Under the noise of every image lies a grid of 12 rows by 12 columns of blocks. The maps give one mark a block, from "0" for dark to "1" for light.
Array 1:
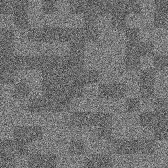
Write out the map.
0 0 1 0 1 0 0 0 0 0 1 0
1 0 1 1 1 1 0 1 0 1 1 0
0 1 0 0 0 0 0 1 1 0 1 1
0 1 1 1 1 0 1 1 1 0 0 1
0 0 0 0 0 0 1 1 1 0 1 0
0 1 1 0 0 0 0 1 1 1 0 1
1 0 1 0 0 0 1 0 0 1 0 1
1 1 0 0 0 1 1 1 1 0 1 0
1 1 1 1 1 0 0 0 1 1 0 0
1 0 0 1 1 1 1 0 1 1 1 0
0 0 1 1 1 0 1 1 0 0 0 1
0 1 0 0 1 1 0 0 1 1 1 1
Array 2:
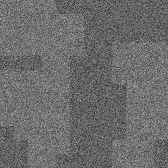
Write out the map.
1 1 1 1 0 0 0 0 0 0 0 0
1 1 1 1 1 1 0 0 0 0 0 0
1 1 1 1 1 1 0 0 0 0 0 0
1 1 1 1 1 1 0 0 1 1 1 1
0 0 0 1 1 0 0 0 1 1 1 1
1 1 1 1 1 0 0 0 1 1 1 1
1 1 1 1 1 0 0 0 0 1 1 1
1 1 1 1 1 0 0 0 0 1 1 1
1 1 1 1 1 0 0 0 0 1 1 1
0 1 1 1 1 0 0 0 0 1 1 1
0 0 1 1 1 0 0 0 1 1 1 0
0 0 1 1 0 0 0 0 1 1 1 0
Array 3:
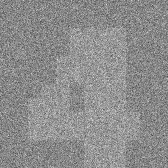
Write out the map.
0 0 0 0 0 0 0 0 0 0 0 0
0 0 0 0 0 0 0 0 0 0 0 0
0 0 0 0 0 1 1 1 1 0 0 0
0 0 0 0 0 1 1 1 1 0 0 0
0 0 0 0 1 1 1 1 1 0 0 0
0 0 0 0 1 1 1 1 1 0 0 0
0 0 0 1 1 0 1 1 1 0 0 0
0 0 1 1 1 0 1 1 1 0 0 0
0 0 1 1 1 1 1 1 1 1 0 0
0 0 1 1 1 1 1 1 1 1 0 0
0 0 0 0 0 0 1 1 1 0 0 0
0 0 0 0 0 0 1 1 1 0 0 0
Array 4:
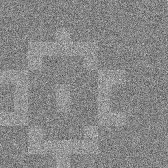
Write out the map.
0 0 0 0 0 0 0 0 0 0 0 0
0 0 0 0 0 0 0 0 0 0 0 0
0 0 0 0 1 0 0 0 0 0 0 0
0 0 1 1 1 1 1 0 0 0 0 0
0 0 1 0 0 0 1 0 0 0 0 0
1 1 0 0 0 0 0 1 1 0 0 0
0 1 0 0 1 0 0 1 0 0 0 0
0 1 0 0 1 0 0 1 0 0 0 0
1 1 0 0 0 0 0 1 1 0 0 0
0 0 1 0 0 0 1 0 0 0 0 0
0 0 1 1 1 1 1 0 0 0 0 0
0 0 0 0 1 0 0 0 0 0 0 0
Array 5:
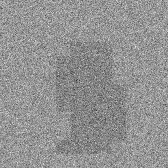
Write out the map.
1 1 1 1 1 1 1 1 1 1 1 1
1 1 1 1 1 1 1 1 1 1 1 1
1 1 1 1 1 1 1 1 1 1 1 1
1 1 1 1 1 0 0 0 1 1 1 1
1 1 1 1 0 0 0 0 1 1 1 1
1 1 1 1 0 0 0 0 1 1 1 1
1 1 1 1 0 0 0 0 0 1 1 1
1 1 1 1 0 0 0 0 0 1 1 1
1 1 1 1 1 0 0 0 0 1 1 1
1 1 1 1 1 0 0 0 0 1 1 1
1 1 1 1 0 0 0 0 1 1 1 1
1 1 1 1 1 1 1 1 1 1 1 1
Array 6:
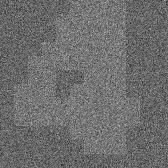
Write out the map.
0 0 0 0 0 1 1 1 1 0 0 0
0 0 0 0 1 1 1 1 1 0 0 0
0 0 0 0 1 1 1 1 1 0 0 0
0 0 0 1 1 1 1 1 1 0 0 0
0 0 1 1 1 1 1 1 1 0 0 0
0 0 1 1 0 0 1 1 1 0 0 0
0 1 1 1 0 1 1 1 1 0 0 0
0 1 1 1 1 1 1 1 1 1 0 0
0 1 1 1 1 1 1 1 1 1 0 0
0 0 0 0 0 1 1 1 1 0 0 0
0 0 0 0 0 0 1 1 1 0 0 0
0 0 0 0 0 0 0 0 0 0 0 0
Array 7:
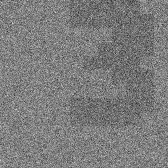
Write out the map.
1 1 1 1 1 0 0 0 0 0 1 1
1 1 1 1 1 0 0 0 0 0 0 1
1 1 1 1 1 1 1 1 0 0 0 1
1 1 1 1 1 1 1 0 0 0 0 1
1 1 1 1 1 1 0 0 0 0 1 1
1 1 1 1 1 1 1 1 0 0 0 1
1 1 1 1 1 1 1 1 1 0 0 1
1 1 1 1 1 0 0 0 0 0 0 1
1 1 1 1 1 0 0 0 0 0 1 1
1 1 1 1 1 1 1 1 1 1 1 1
1 1 1 1 1 1 1 1 1 1 1 1
1 1 1 1 1 1 1 1 1 1 1 1
